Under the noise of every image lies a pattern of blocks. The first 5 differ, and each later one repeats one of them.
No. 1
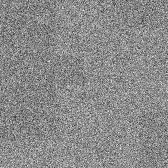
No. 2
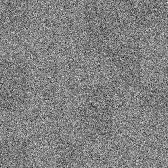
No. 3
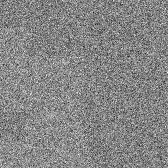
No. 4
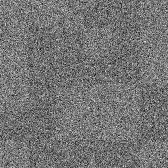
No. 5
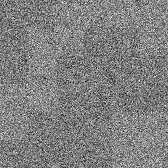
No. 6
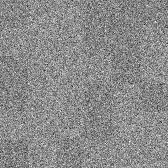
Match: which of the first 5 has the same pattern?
2
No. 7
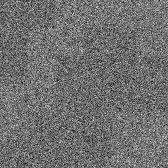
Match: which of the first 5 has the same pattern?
5
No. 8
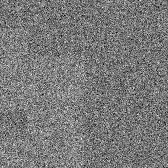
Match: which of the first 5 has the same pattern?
3
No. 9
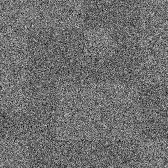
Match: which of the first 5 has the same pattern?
4
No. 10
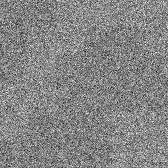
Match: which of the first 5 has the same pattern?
5
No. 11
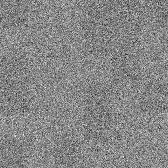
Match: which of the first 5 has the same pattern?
2
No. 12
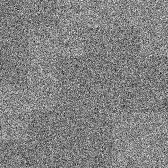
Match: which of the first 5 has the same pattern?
5
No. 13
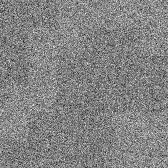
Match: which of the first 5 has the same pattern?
5
